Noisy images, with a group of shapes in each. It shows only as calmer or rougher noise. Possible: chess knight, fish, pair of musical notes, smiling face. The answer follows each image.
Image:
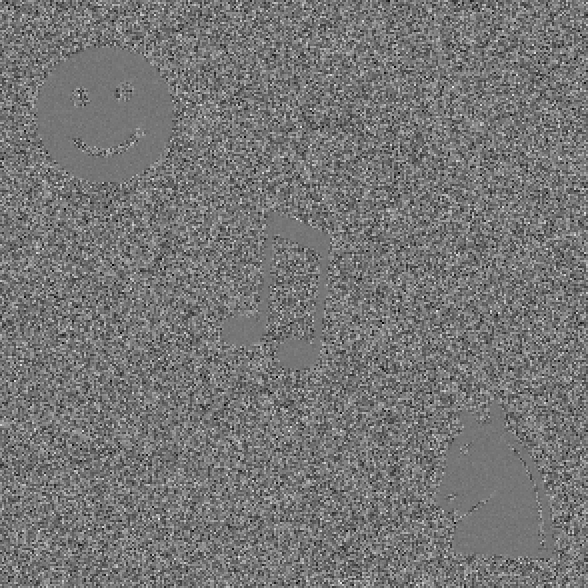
top left: smiling face; centre: pair of musical notes; bottom right: chess knight
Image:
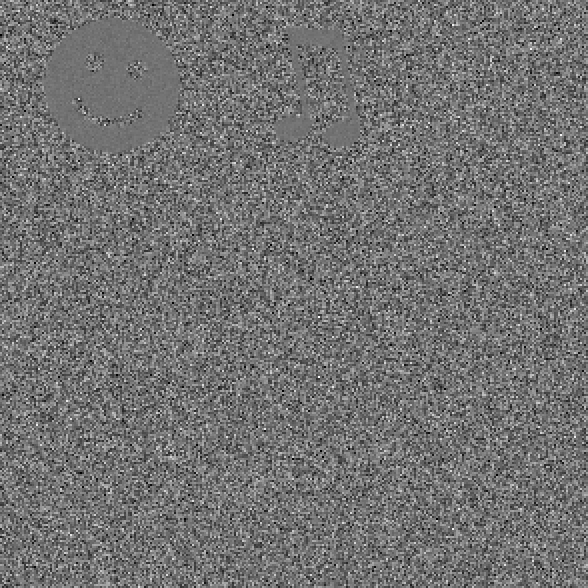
top left: smiling face; top middle: pair of musical notes
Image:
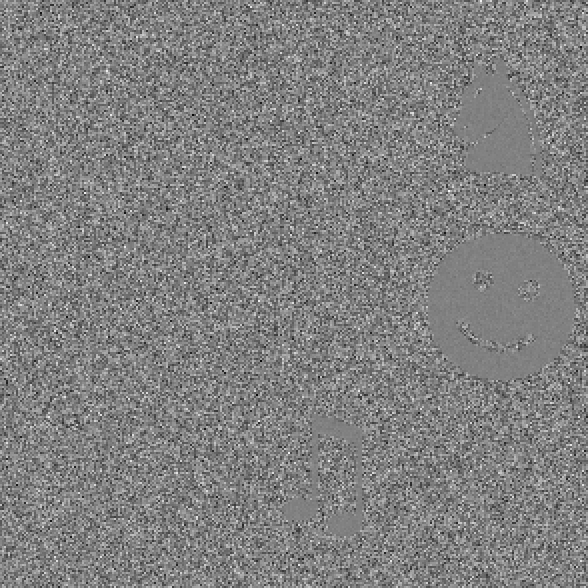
top right: chess knight; middle right: smiling face; bottom middle: pair of musical notes
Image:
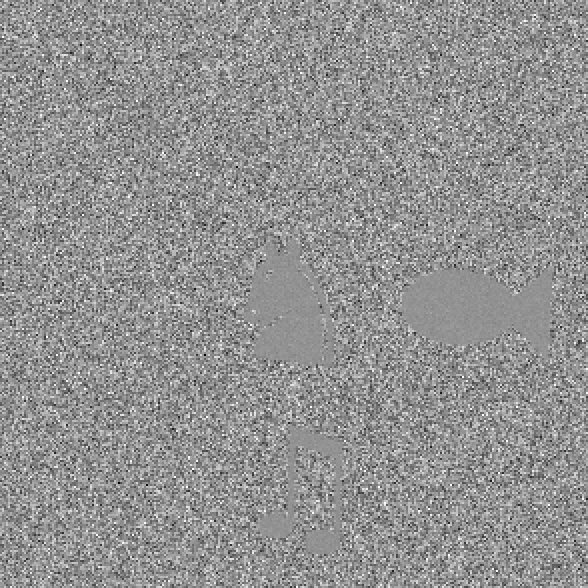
centre: chess knight; middle right: fish; bottom middle: pair of musical notes
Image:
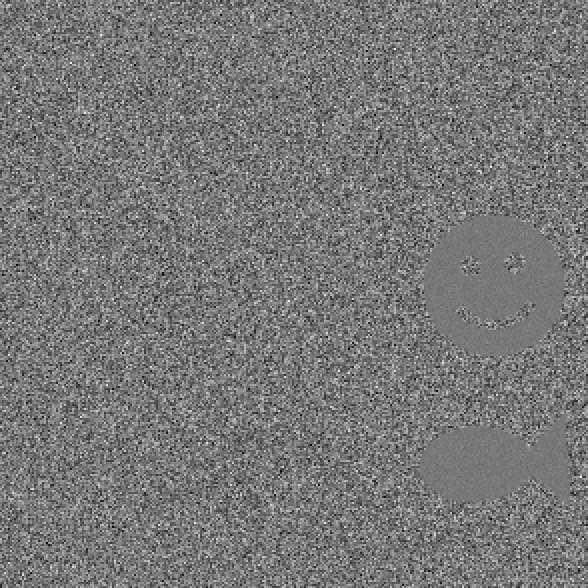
middle right: smiling face; bottom right: fish
